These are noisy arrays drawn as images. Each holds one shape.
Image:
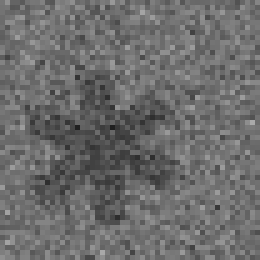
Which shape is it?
asterisk
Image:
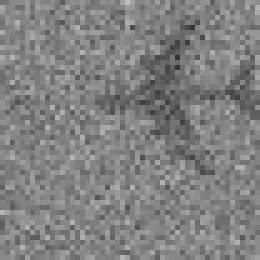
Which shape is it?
airplane
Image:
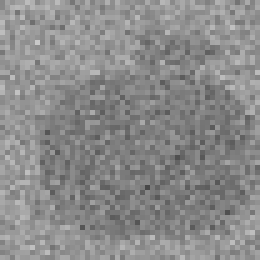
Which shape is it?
apple
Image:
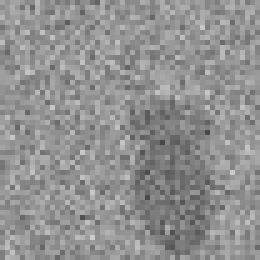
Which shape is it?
footprint
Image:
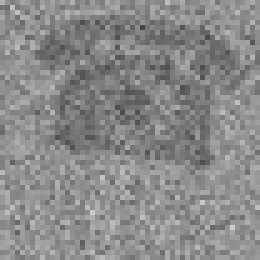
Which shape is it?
telephone
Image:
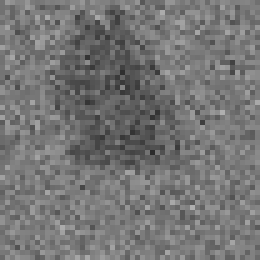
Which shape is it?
chess knight
